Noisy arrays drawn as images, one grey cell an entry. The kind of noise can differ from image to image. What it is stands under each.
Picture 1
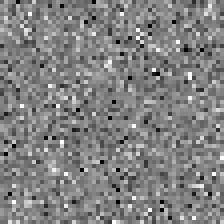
heavy tails
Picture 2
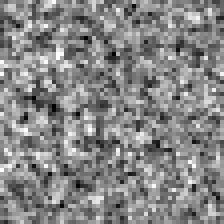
blotchy
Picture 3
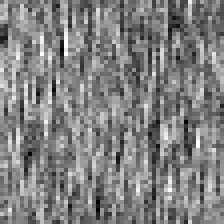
streaked along the columns
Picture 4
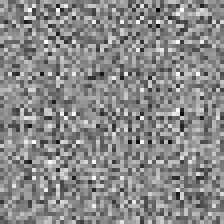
low rank plus noise
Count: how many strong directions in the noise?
three or four
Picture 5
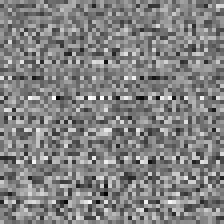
rows of uneven size
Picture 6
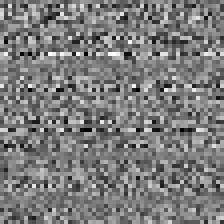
rows of uneven size
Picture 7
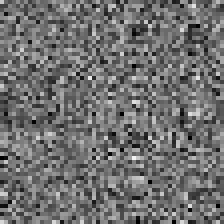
low rank plus noise
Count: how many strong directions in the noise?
one
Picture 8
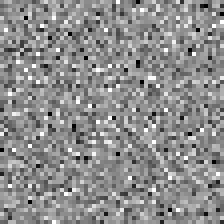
heavy tails
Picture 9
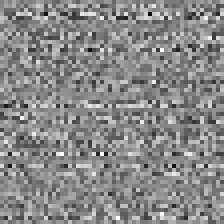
rows of uneven size
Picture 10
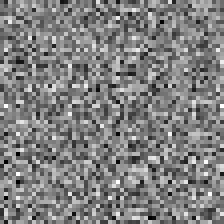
low rank plus noise
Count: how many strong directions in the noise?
two
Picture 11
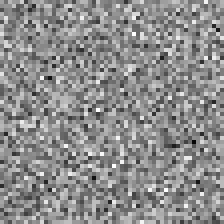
independent entries
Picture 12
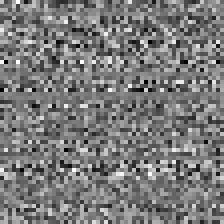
rows of uneven size
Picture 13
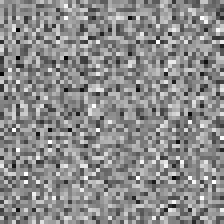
low rank plus noise
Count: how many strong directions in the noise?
one
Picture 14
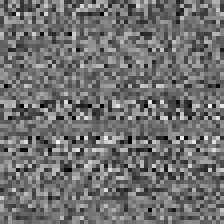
rows of uneven size
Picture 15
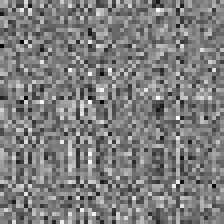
low rank plus noise
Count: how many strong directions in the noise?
one
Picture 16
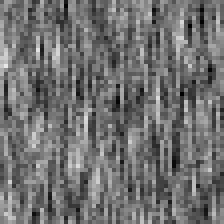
streaked along the columns
